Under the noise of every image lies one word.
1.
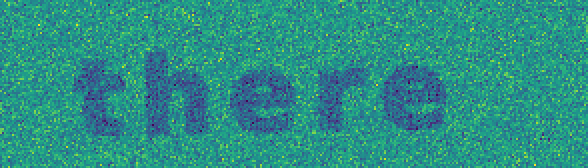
there
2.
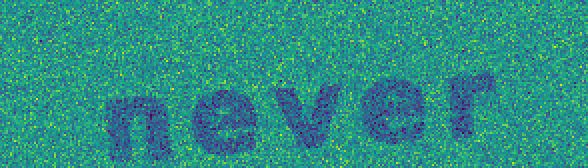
never
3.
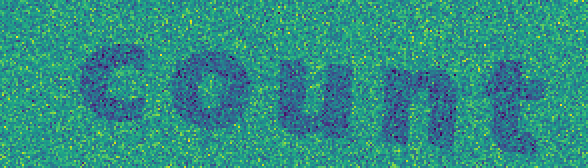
count
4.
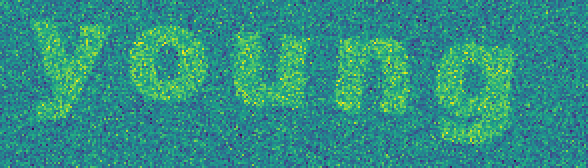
young
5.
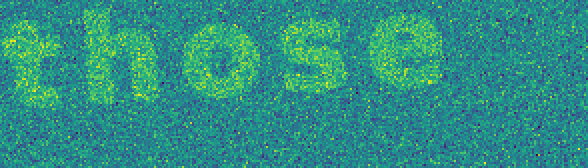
those
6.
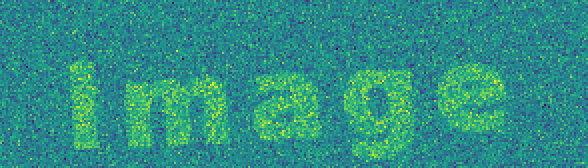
image
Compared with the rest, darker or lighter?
lighter
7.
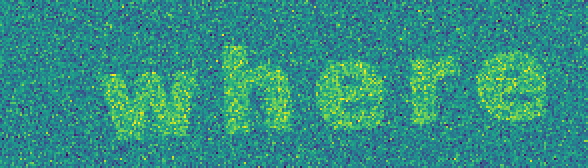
where
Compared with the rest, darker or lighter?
lighter
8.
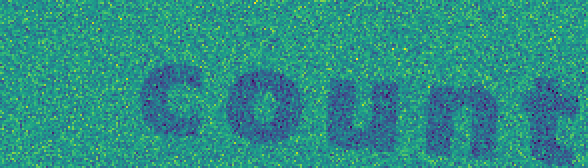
count
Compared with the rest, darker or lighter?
darker
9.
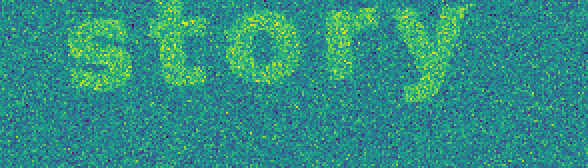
story
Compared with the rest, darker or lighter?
lighter
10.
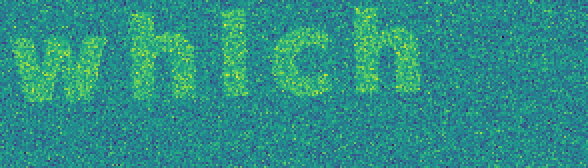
which
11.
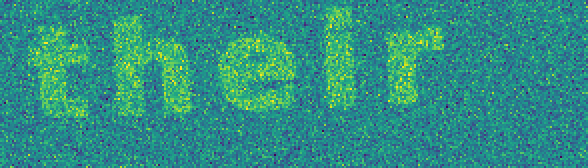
their
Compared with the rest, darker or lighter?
lighter
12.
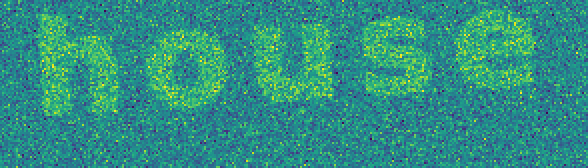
house
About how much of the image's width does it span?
nearly all
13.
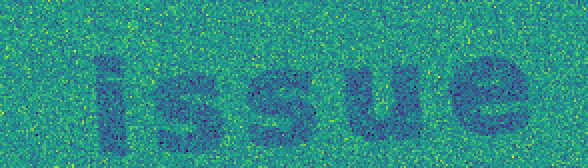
issue
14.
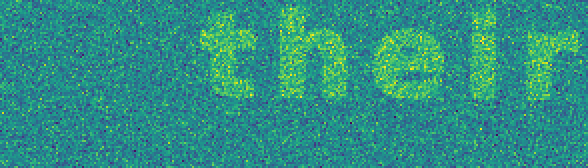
their
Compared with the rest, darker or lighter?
lighter
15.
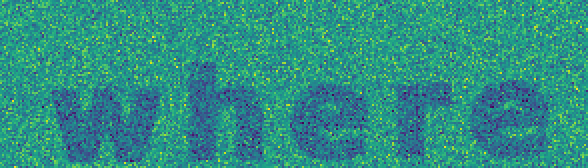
where
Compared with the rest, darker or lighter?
darker
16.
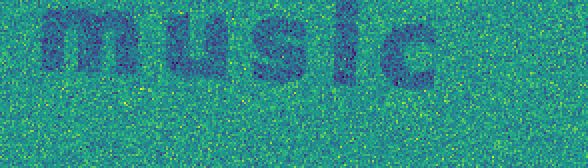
music
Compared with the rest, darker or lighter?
darker
